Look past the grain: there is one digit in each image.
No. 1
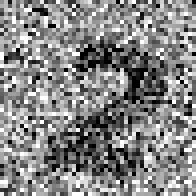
2
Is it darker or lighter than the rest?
darker
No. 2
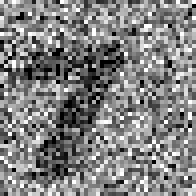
7
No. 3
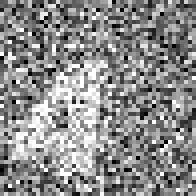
4
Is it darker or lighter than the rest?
lighter
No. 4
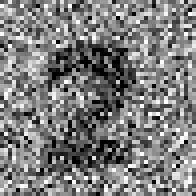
2
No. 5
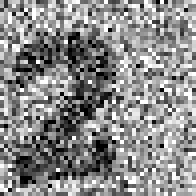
2
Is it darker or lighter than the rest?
darker
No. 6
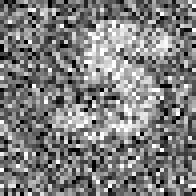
5
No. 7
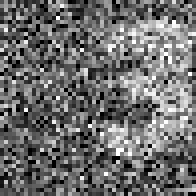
3
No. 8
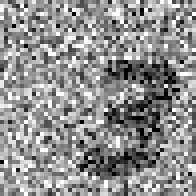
3
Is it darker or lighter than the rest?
darker
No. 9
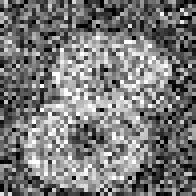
8
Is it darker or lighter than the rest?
lighter
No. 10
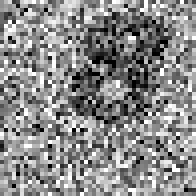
8
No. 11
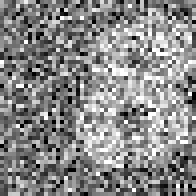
8
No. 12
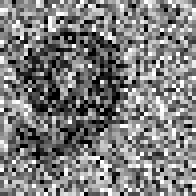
9
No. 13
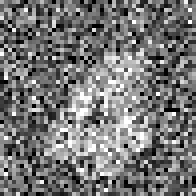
4
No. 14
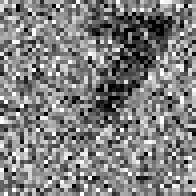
7
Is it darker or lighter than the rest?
darker
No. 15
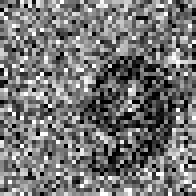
9
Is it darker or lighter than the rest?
darker
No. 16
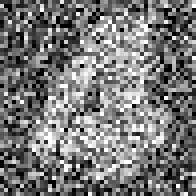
4
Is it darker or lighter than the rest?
lighter
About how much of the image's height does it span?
nearly all
